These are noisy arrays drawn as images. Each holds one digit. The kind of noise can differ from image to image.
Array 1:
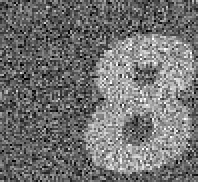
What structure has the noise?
low rank plus noise
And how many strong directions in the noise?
five to eight
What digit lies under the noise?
8
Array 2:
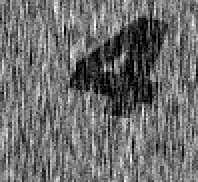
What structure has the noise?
streaked along the columns
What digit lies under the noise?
4
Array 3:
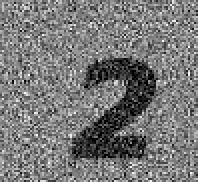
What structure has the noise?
low rank plus noise
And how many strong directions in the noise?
two
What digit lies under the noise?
2
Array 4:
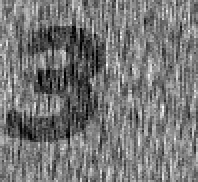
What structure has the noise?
streaked along the columns
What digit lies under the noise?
3
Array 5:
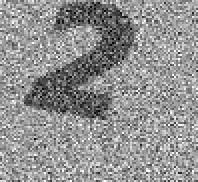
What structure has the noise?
low rank plus noise
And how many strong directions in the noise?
two
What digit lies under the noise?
2
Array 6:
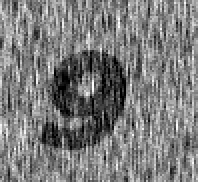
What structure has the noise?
streaked along the columns
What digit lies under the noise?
9
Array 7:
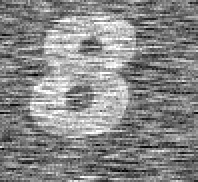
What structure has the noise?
streaked along the rows
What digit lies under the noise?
8
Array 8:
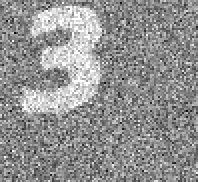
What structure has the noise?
independent entries
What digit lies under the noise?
3
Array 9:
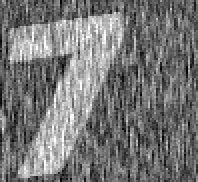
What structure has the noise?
streaked along the columns
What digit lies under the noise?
7
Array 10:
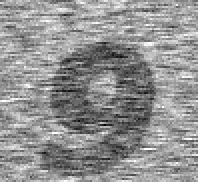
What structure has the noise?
streaked along the rows
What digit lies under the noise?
9
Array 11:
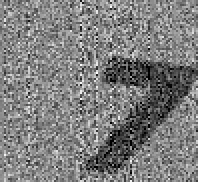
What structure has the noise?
columns of uneven size
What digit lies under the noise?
7
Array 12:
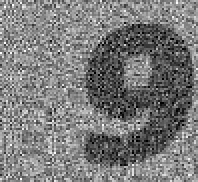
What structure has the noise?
low rank plus noise
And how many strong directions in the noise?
one
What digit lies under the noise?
9
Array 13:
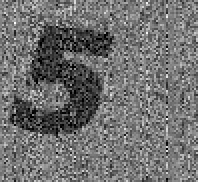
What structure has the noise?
columns of uneven size
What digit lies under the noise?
5
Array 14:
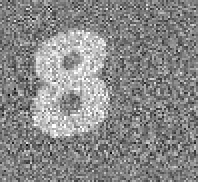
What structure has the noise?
low rank plus noise
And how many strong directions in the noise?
two
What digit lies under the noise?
8
